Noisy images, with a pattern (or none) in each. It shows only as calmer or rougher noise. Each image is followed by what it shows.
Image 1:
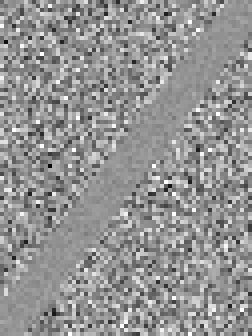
a diagonal band
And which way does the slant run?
bottom left to top right
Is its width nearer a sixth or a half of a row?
a sixth
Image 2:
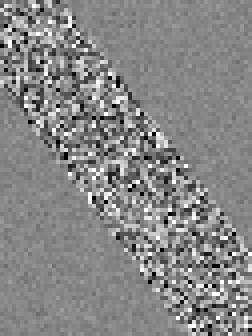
a diagonal band
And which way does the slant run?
top left to bottom right
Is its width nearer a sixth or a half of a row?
a half
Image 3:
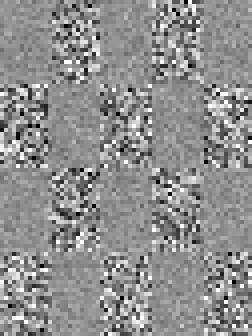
a checkerboard
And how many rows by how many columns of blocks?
4 by 5
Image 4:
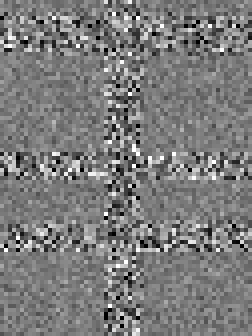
bands of rows crossing bands of columns
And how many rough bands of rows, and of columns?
3 and 1
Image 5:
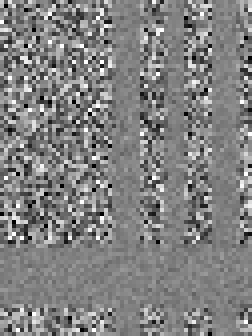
bands of rows crossing bands of columns
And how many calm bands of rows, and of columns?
1 and 3
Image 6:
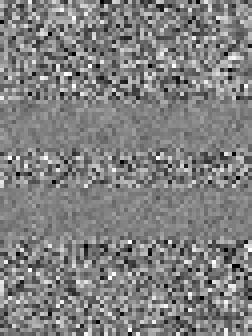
bands of rows
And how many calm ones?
2
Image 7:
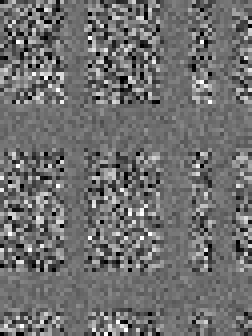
bands of rows crossing bands of columns
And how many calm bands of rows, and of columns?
2 and 3
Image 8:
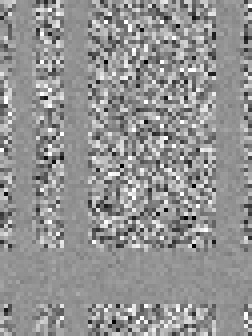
bands of rows crossing bands of columns
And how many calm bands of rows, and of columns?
1 and 3
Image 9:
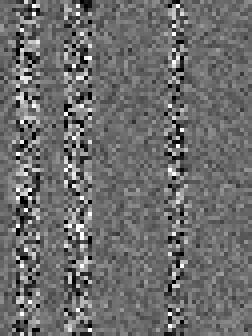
bands of columns
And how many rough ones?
3
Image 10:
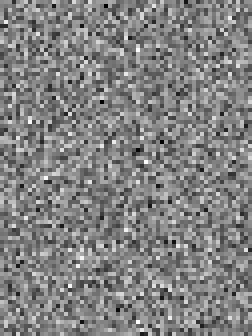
only noise
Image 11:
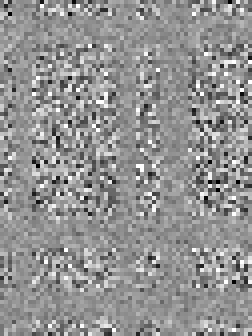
bands of rows crossing bands of columns
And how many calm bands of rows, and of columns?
3 and 3
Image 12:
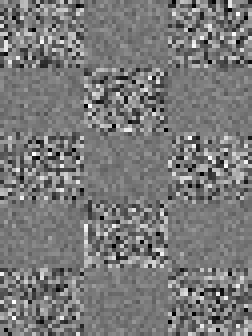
a checkerboard
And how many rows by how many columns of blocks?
5 by 3
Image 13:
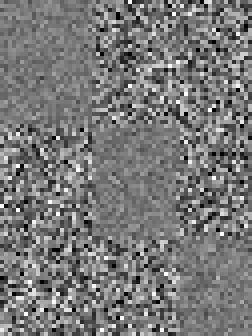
blocks along the diagonal
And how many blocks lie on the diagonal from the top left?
3
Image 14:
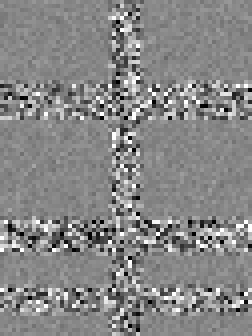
bands of rows crossing bands of columns
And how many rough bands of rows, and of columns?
3 and 1
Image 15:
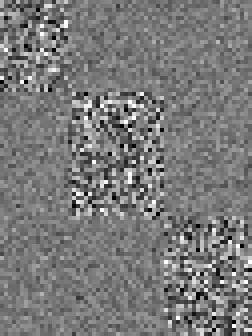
blocks along the diagonal
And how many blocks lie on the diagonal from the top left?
3
